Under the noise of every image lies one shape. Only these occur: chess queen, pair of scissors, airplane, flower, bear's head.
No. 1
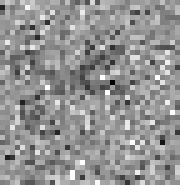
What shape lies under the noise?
pair of scissors
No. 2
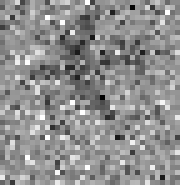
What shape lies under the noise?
airplane
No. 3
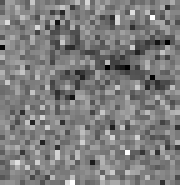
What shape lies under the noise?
pair of scissors
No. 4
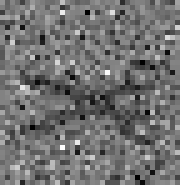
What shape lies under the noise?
pair of scissors
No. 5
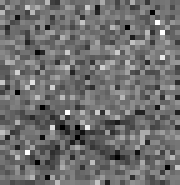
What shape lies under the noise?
pair of scissors
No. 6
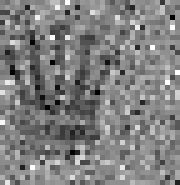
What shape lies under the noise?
chess queen
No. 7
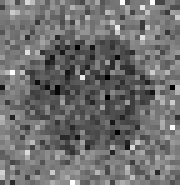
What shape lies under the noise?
flower
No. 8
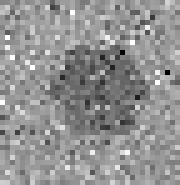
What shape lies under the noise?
flower
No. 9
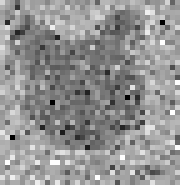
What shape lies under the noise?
bear's head
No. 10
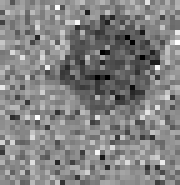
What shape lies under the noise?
flower
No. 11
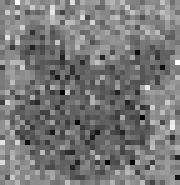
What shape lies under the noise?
bear's head
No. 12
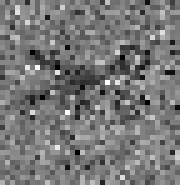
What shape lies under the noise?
pair of scissors
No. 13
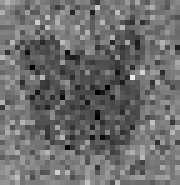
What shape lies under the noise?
bear's head
